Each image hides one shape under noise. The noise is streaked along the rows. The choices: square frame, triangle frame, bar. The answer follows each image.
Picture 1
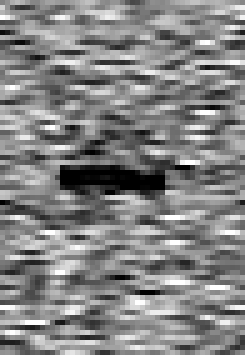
bar
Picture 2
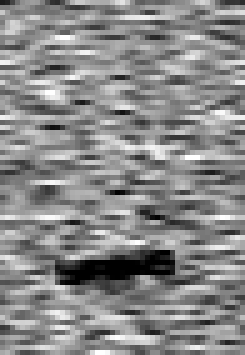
bar
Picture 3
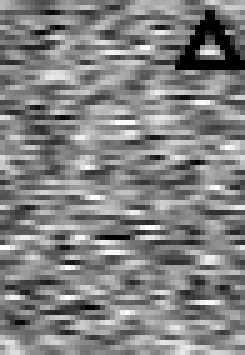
triangle frame
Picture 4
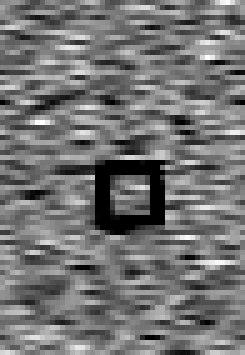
square frame
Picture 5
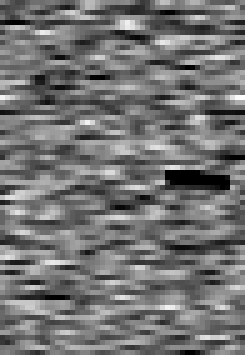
bar
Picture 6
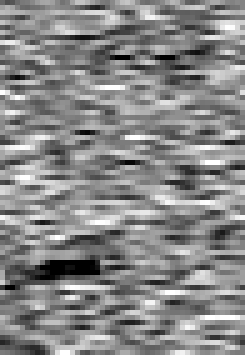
bar
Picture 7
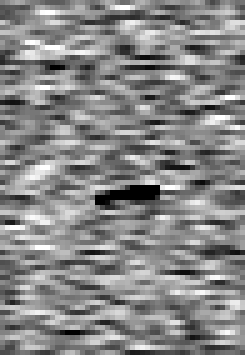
bar
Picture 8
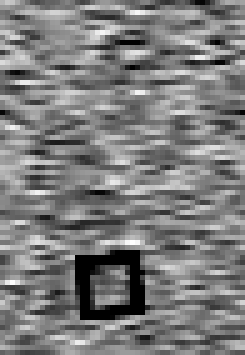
square frame
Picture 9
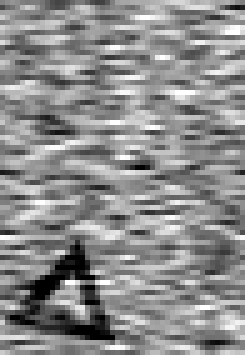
triangle frame
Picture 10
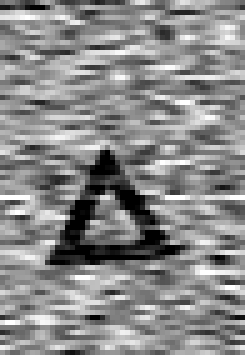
triangle frame
